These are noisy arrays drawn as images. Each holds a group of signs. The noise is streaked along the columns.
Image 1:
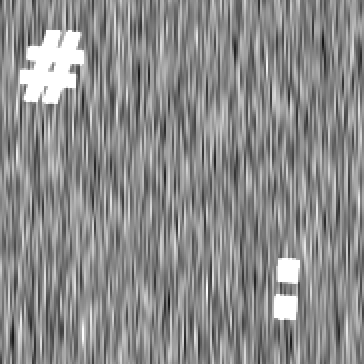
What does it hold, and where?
top left: hash sign; bottom right: colon
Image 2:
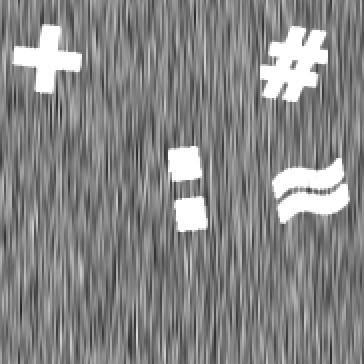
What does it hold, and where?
top left: plus sign; top right: hash sign; centre: colon; middle right: approximately sign
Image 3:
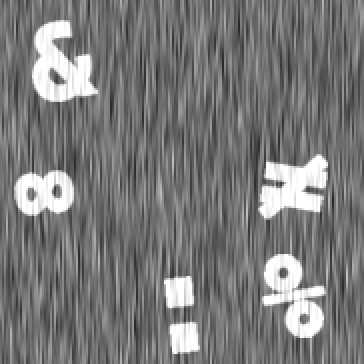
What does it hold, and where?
top left: ampersand; middle left: infinity sign; middle right: not-equal sign; bottom middle: colon; bottom right: percent sign
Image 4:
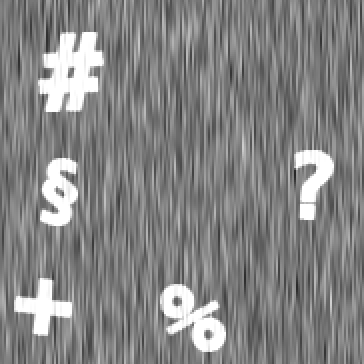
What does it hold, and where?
top left: hash sign; middle left: section sign; middle right: question mark; bottom left: plus sign; bottom middle: percent sign
